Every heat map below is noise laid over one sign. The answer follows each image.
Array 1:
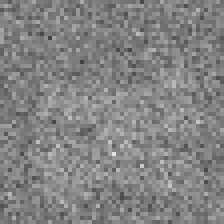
not-equal sign
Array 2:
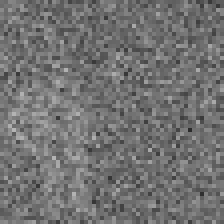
pilcrow
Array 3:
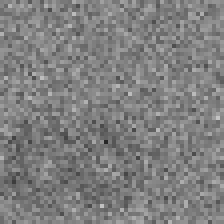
infinity sign
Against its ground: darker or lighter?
darker
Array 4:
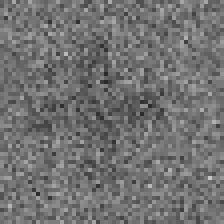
plus sign
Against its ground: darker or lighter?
darker
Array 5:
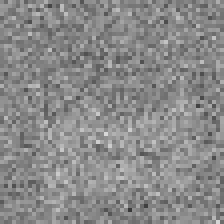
approximately sign
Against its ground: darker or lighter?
lighter
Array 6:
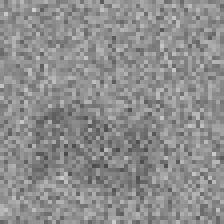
approximately sign
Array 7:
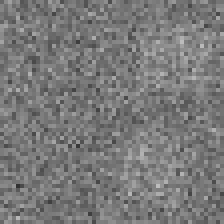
colon
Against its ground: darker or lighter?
lighter
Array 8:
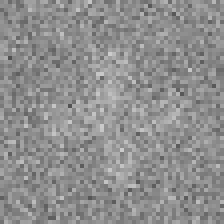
plus sign
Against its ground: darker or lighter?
lighter
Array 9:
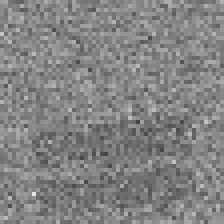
equals sign
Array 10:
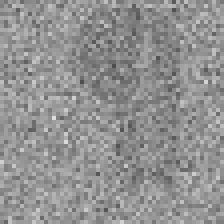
pilcrow
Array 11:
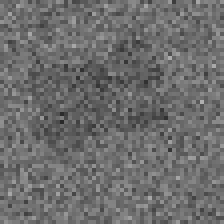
not-equal sign
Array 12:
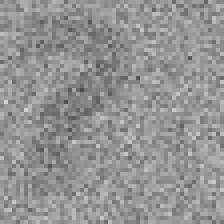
question mark
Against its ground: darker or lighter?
darker
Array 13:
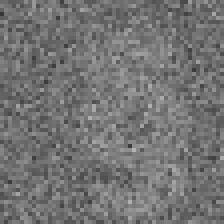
section sign
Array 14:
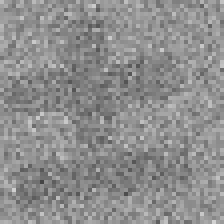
plus-minus sign
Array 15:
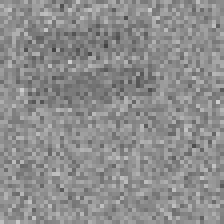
equals sign
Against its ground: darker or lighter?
darker
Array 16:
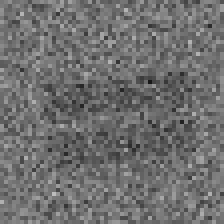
equals sign
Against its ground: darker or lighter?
darker
